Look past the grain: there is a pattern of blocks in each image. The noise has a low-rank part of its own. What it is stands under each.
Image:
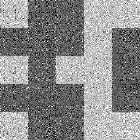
top and bottom mirror each other
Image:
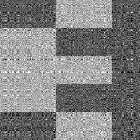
top and bottom mirror each other
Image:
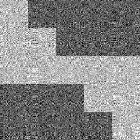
the same after a half turn
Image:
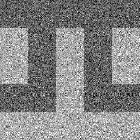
left and right mirror each other
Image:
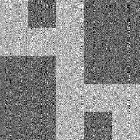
the same after a half turn
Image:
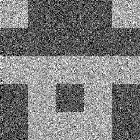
left and right mirror each other
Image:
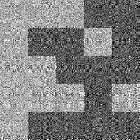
no symmetry
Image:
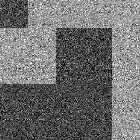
no symmetry
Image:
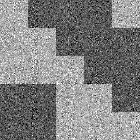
mirrored about the diagonal from the bottom left
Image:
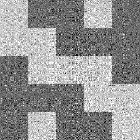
the same after a half turn
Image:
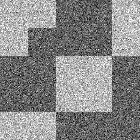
mirrored about the diagonal from the top left
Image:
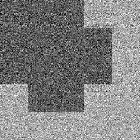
mirrored about the diagonal from the top left
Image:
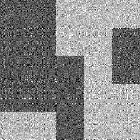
no symmetry
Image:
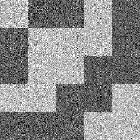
mirrored about the diagonal from the top left
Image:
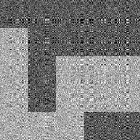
no symmetry
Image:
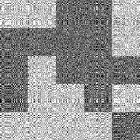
no symmetry
